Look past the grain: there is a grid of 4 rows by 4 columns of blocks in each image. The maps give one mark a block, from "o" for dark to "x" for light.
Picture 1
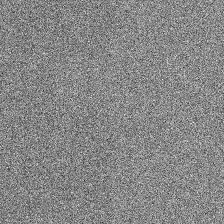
o o x x
o x x x
o o x x
o o x x
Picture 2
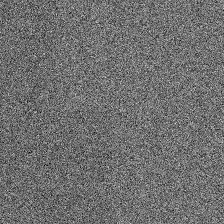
o x x x
o x x x
o o x x
o o x x
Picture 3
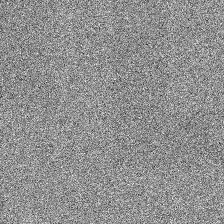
o x o x
o x o x
x x o o
x x x x
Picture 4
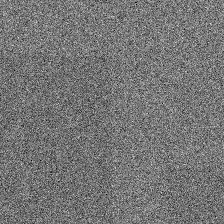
x x x x
o o x x
o o x x
o o x o
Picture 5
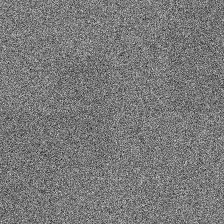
x x x o
x o x o
o o x x
o x x x
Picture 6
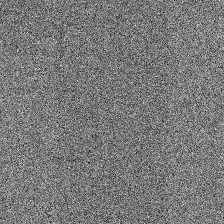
o o o x
x o o x
x o o x
x o o x
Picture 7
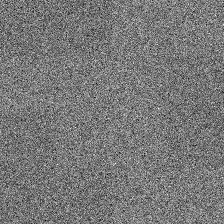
o o x x
x x x o
o x x o
o o x x
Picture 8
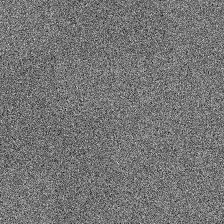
x o o x
o x x x
o o x x
x o x x
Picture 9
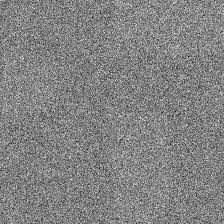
o o x x
x o o o
o o x o
o o x o
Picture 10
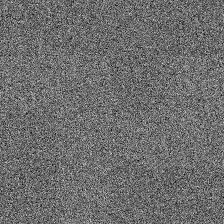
o o o o
x x o x
o x x x
o x o o
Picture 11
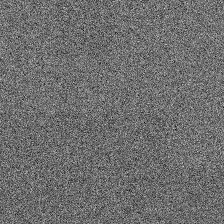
x o x x
x x x x
o o o x
o o o o
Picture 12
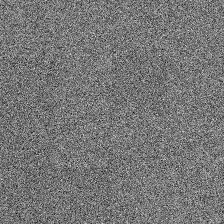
x x x x
o x o x
o x x x
o o x x
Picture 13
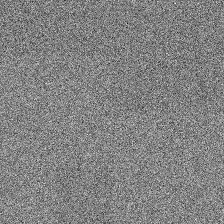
o o o o
x x o o
x x x x
x o x x
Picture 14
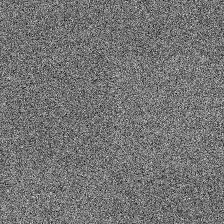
o o o o
o o x x
o o x x
x x o o
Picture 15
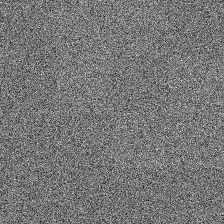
o x x o
o x o x
o o x x
o o o o
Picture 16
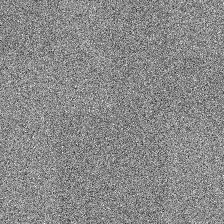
o x o x
x x o o
x o o x
x o o x
